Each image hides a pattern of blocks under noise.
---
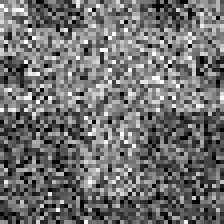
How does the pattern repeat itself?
left and right mirror each other
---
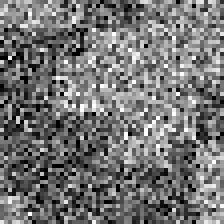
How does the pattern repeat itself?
mirrored about the diagonal from the bottom left
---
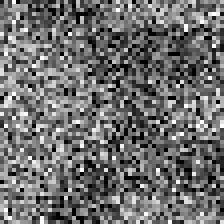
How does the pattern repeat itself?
top and bottom mirror each other
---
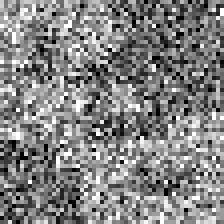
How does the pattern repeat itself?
mirrored about the diagonal from the bottom left
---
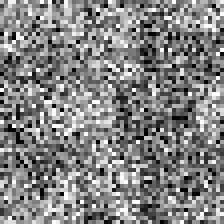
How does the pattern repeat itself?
top and bottom mirror each other
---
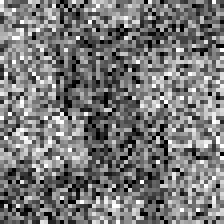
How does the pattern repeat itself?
the same after a half turn
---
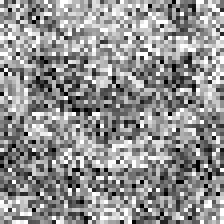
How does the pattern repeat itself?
left and right mirror each other
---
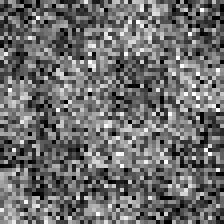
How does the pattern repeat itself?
mirrored about the diagonal from the bottom left
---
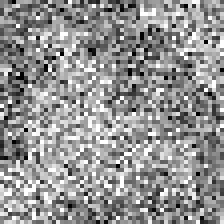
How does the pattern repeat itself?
mirrored about the diagonal from the bottom left
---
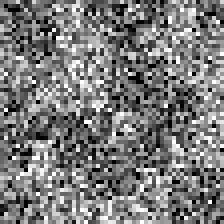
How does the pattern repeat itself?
mirrored about the diagonal from the top left
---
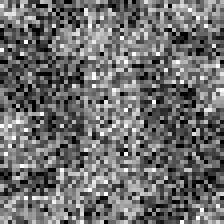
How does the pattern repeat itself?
the same after a half turn
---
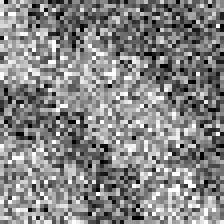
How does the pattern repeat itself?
mirrored about the diagonal from the bottom left
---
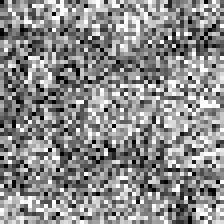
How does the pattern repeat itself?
top and bottom mirror each other
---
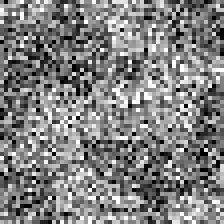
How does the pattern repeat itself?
the same after a half turn
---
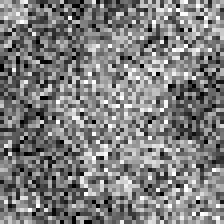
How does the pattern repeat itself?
top and bottom mirror each other
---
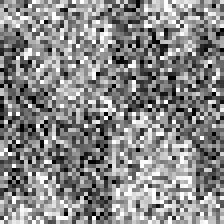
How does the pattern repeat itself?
the same after a half turn
